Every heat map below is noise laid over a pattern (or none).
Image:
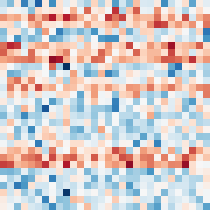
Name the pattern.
bands of rows
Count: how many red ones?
4
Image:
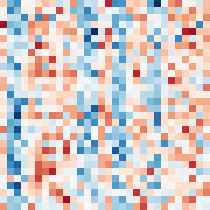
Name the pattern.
bands of columns
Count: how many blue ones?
4
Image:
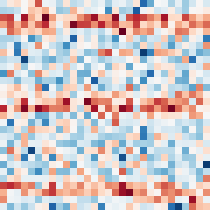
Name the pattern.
bands of rows
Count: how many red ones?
3
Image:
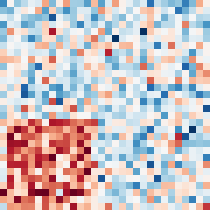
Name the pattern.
one block
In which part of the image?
bottom left
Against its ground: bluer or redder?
redder
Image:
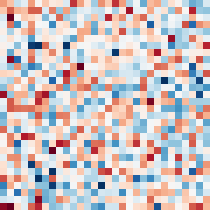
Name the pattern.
only noise
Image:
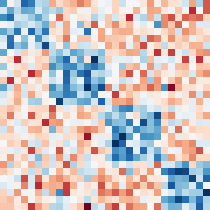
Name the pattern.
blocks along the diagonal
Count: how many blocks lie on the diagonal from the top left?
4
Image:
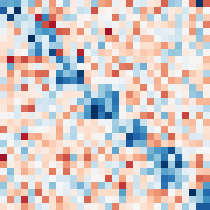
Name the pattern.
blocks along the diagonal
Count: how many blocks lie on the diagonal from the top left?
7
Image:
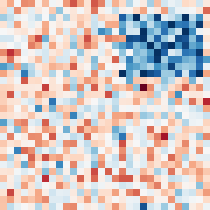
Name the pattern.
one block
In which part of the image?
top right
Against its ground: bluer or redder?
bluer
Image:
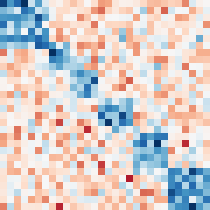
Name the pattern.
blocks along the diagonal
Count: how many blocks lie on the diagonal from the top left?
6
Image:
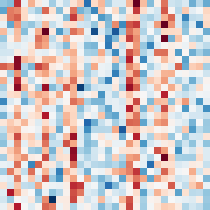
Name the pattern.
bands of columns
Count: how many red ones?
5
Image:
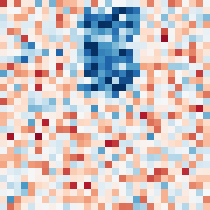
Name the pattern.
one block
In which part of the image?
top middle
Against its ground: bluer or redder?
bluer
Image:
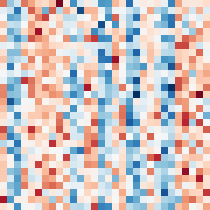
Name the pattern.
bands of columns
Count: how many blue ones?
5
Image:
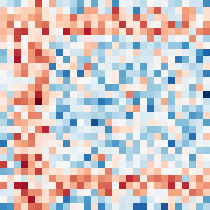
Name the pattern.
bands of rows crossing bands of columns
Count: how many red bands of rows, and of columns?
2 and 1
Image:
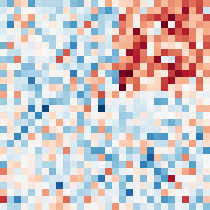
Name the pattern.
one block
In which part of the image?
top right
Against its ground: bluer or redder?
redder
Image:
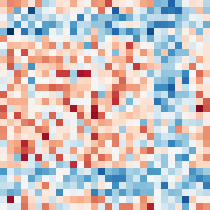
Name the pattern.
bands of rows crossing bands of columns
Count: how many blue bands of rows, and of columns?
2 and 1
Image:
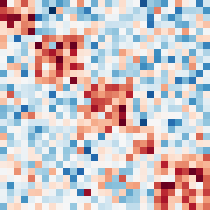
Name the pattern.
blocks along the diagonal
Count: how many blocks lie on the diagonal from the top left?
5
